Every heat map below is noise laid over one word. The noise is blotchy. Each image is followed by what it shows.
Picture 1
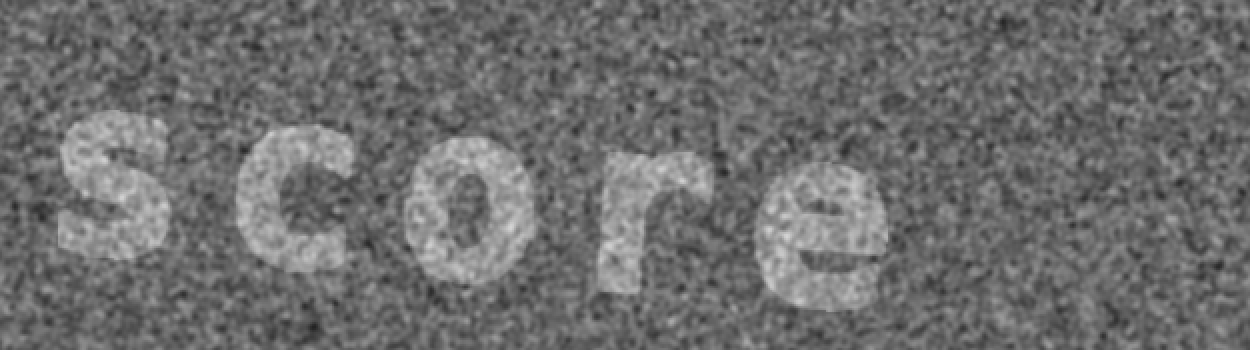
score
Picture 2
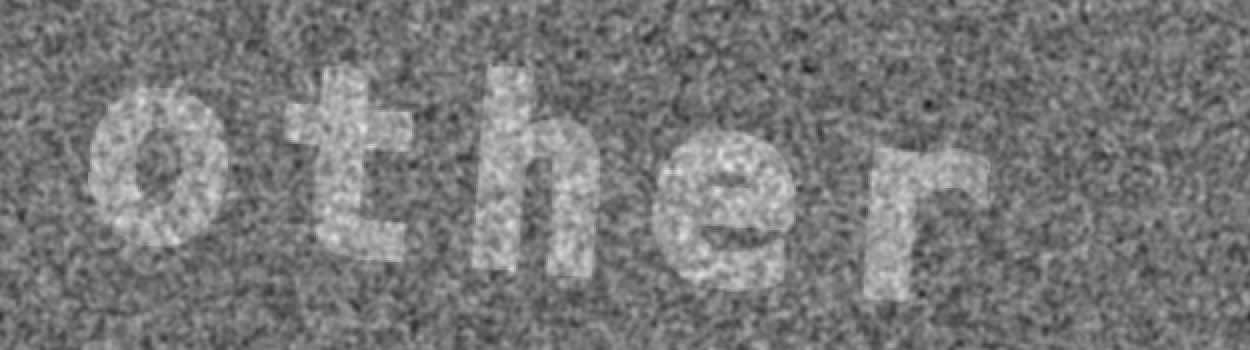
other
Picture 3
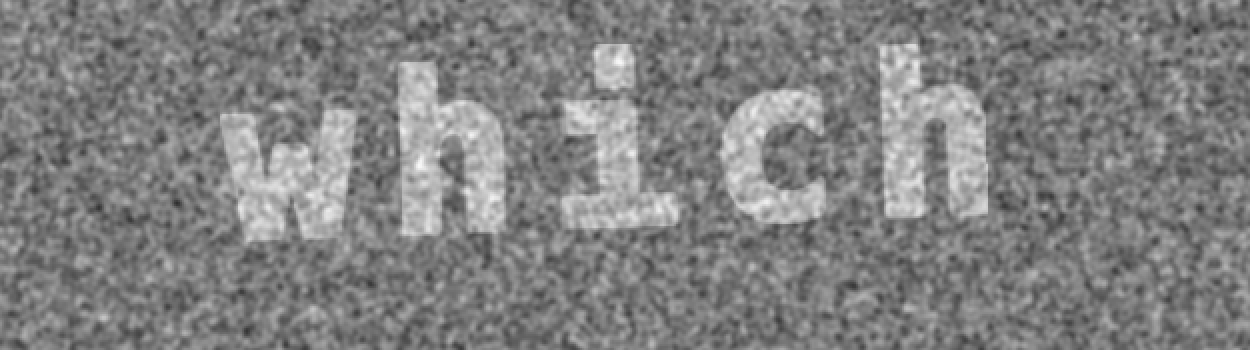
which
